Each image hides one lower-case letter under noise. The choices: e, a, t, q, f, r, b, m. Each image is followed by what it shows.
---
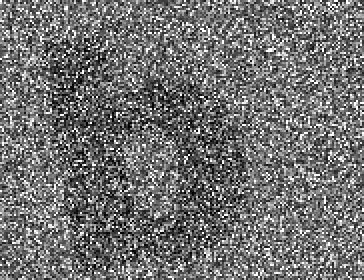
dark b
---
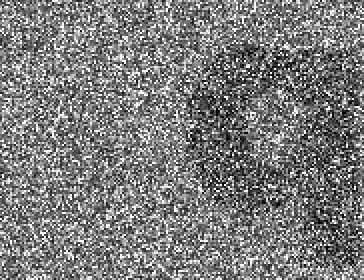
dark q
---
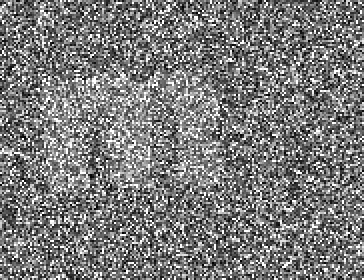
light m
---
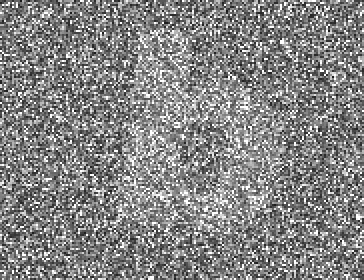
light b
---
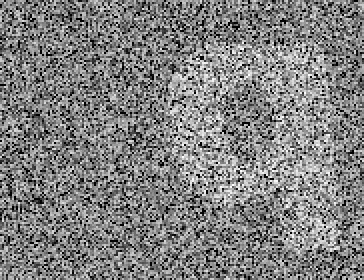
light q
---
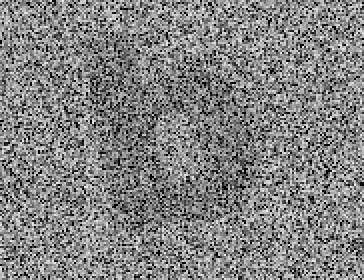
dark b
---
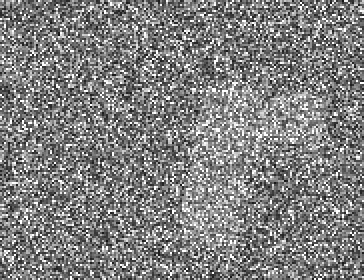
light r
